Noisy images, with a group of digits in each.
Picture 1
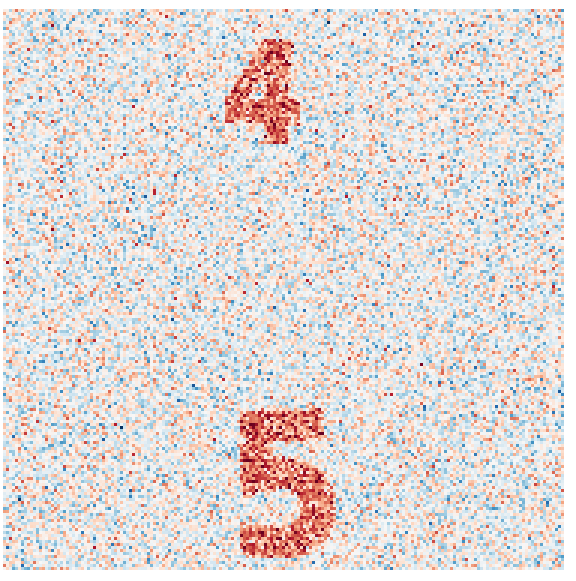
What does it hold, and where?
top middle: red 4; bottom middle: red 5
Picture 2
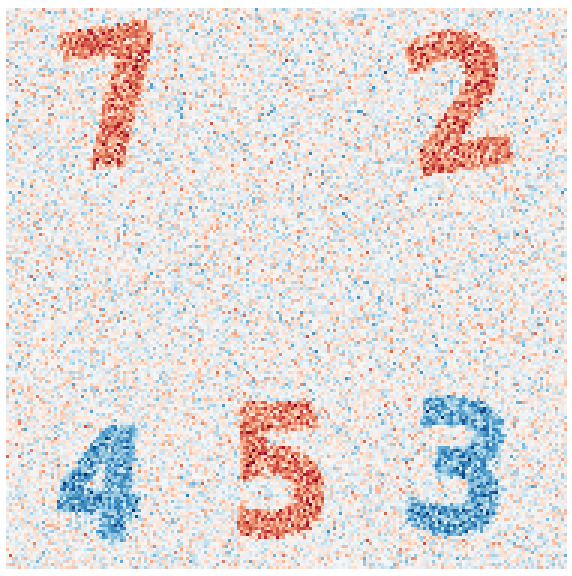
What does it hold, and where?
top left: red 7; top right: red 2; bottom left: blue 4; bottom middle: red 5; bottom right: blue 3
